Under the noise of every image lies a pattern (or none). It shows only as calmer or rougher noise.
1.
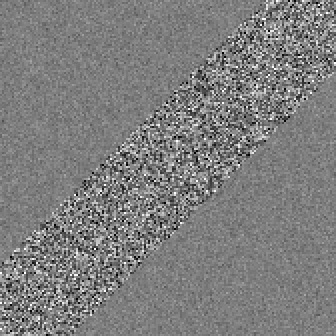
a diagonal band
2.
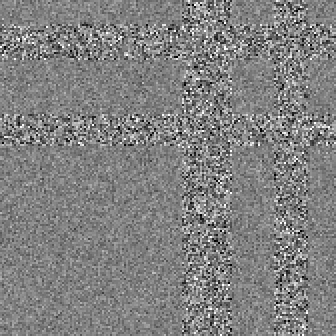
bands of rows crossing bands of columns
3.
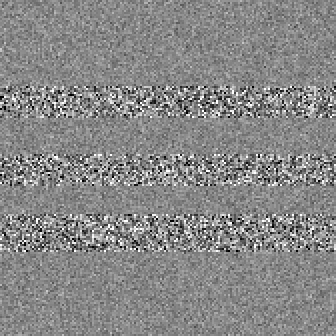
bands of rows
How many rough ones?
3
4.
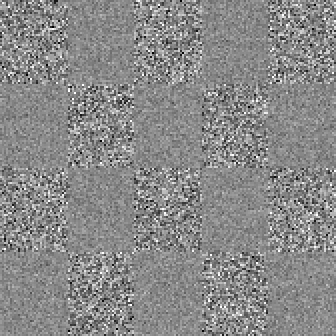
a checkerboard
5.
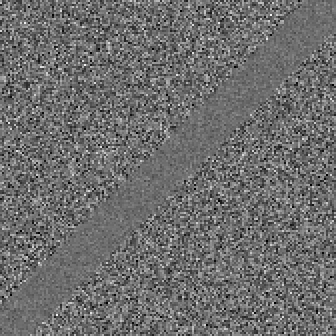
a diagonal band
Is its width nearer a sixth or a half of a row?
a sixth
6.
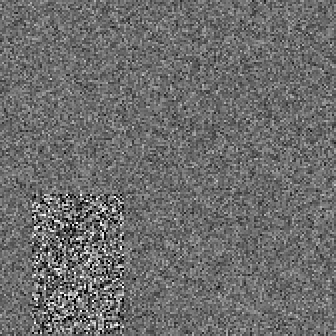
one block
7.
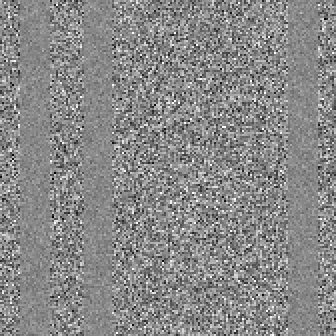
bands of columns
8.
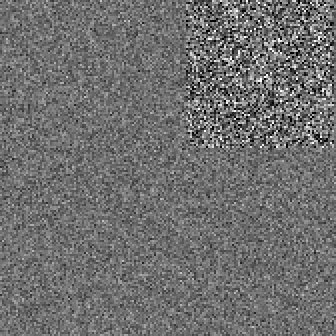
one block
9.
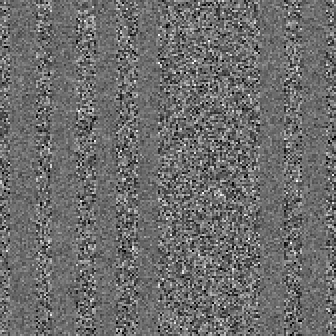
bands of columns
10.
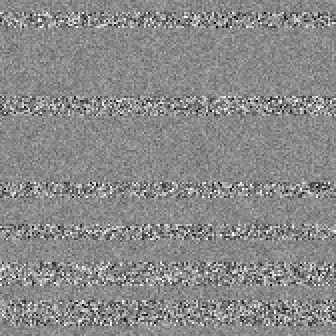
bands of rows
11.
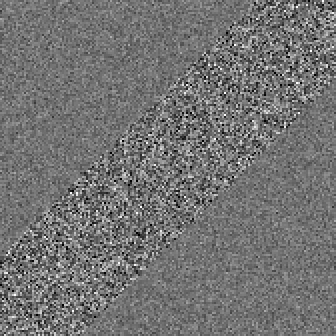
a diagonal band
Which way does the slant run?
bottom left to top right
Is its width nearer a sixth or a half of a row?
a half
